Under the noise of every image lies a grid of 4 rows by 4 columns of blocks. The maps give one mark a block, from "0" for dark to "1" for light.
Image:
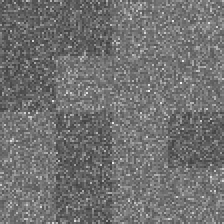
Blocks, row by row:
0 0 1 1
0 1 1 1
1 0 1 0
1 0 1 1
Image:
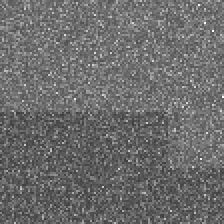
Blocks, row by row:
1 1 1 1
1 1 1 1
0 0 0 1
0 0 0 0
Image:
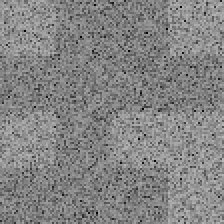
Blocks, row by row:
1 0 0 1
0 0 0 0
1 0 1 1
0 0 0 1
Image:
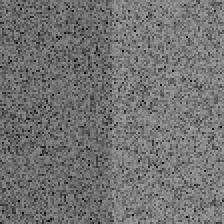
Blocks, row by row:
0 0 1 1
0 0 1 1
0 0 1 1
0 0 1 1
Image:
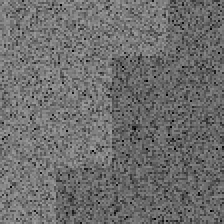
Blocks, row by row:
1 1 1 0
1 1 0 0
1 1 0 0
1 0 0 0
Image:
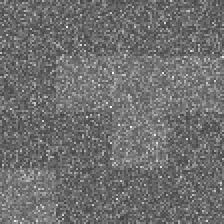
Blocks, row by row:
0 0 0 0
0 1 1 1
0 0 1 0
1 0 0 0
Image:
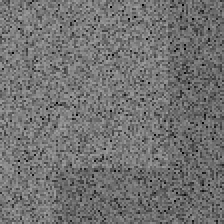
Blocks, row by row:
1 1 1 0
1 1 1 0
1 1 1 0
1 0 0 0
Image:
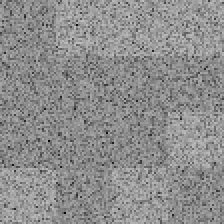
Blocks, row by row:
0 1 1 1
0 0 0 0
0 0 0 1
1 0 1 0
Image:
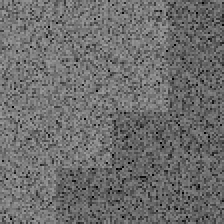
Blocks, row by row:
1 1 1 0
1 1 1 0
1 1 0 0
1 0 0 0
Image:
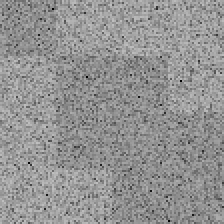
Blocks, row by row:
0 1 1 1
1 0 0 1
1 0 0 0
1 1 0 0
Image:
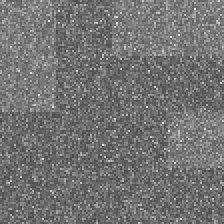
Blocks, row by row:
1 0 1 1
1 0 0 0
0 0 0 1
0 0 0 0
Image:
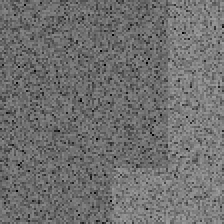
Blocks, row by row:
0 0 0 1
0 0 0 1
0 0 0 1
0 0 1 1
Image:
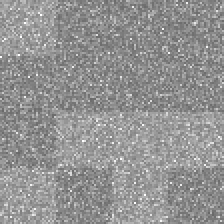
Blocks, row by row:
1 0 0 0
0 0 0 0
0 1 1 1
1 0 1 0
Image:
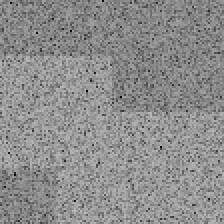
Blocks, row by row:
0 0 0 0
1 1 0 0
1 1 1 1
0 1 1 1
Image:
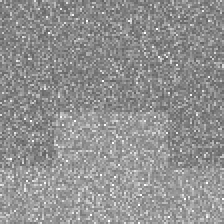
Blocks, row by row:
0 0 0 0
0 0 0 0
0 1 1 0
1 1 1 1
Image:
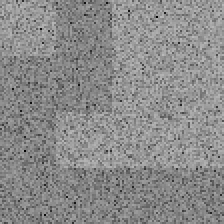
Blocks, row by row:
1 0 1 1
0 0 1 1
0 1 1 1
0 0 0 0
